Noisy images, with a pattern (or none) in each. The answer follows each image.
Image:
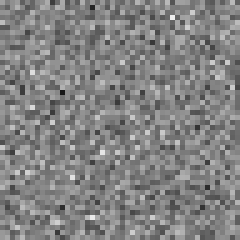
only noise
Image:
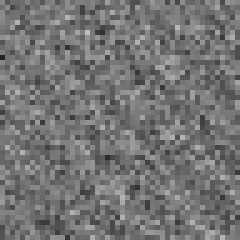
diagonal stripes
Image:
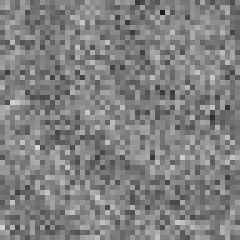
rings round one point
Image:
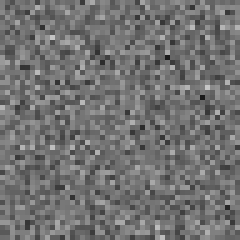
only noise
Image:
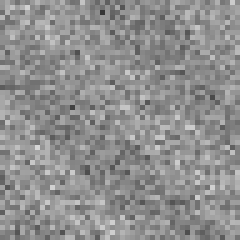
diagonal stripes
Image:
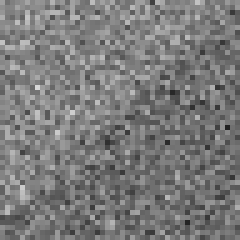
a sharp edge
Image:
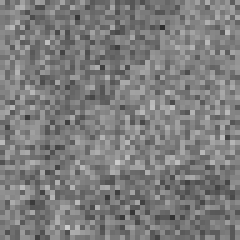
spokes from one point
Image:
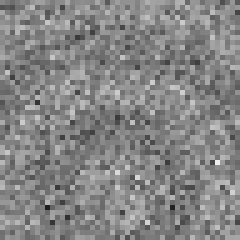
rings round one point
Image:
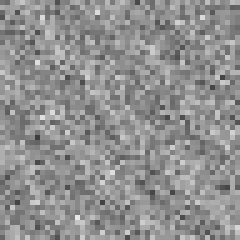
diagonal stripes
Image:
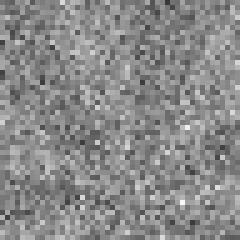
spokes from one point
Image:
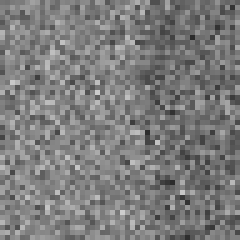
a sharp edge
